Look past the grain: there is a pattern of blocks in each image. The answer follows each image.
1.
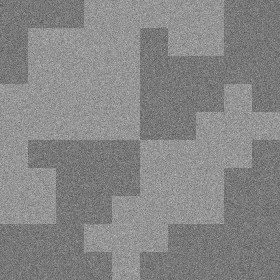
mirrored about the diagonal from the top left
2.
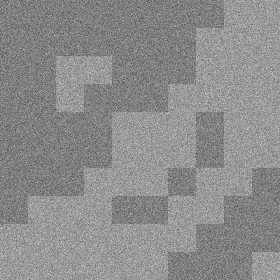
mirrored about the diagonal from the top left
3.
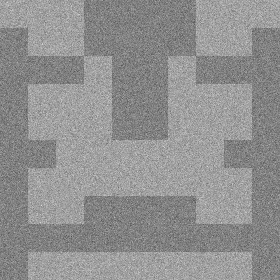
left and right mirror each other
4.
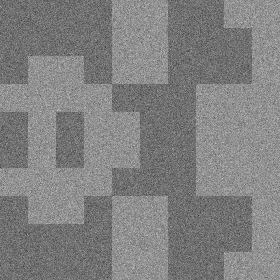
top and bottom mirror each other
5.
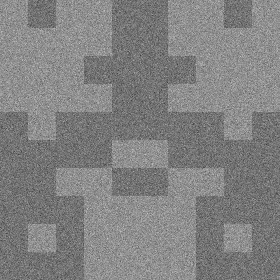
left and right mirror each other
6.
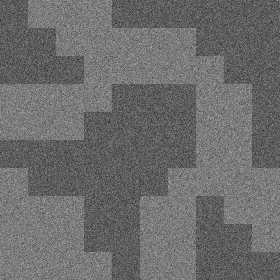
mirrored about the diagonal from the bottom left
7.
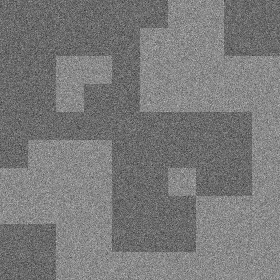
mirrored about the diagonal from the top left
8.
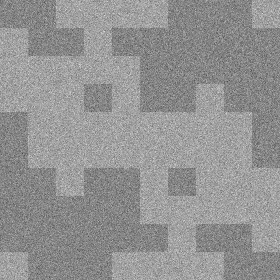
the same after a half turn
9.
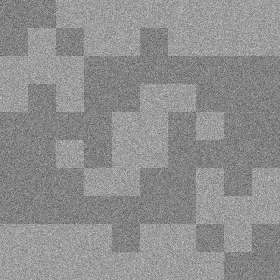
the same after a half turn
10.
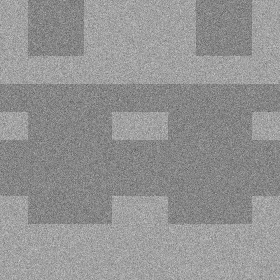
left and right mirror each other
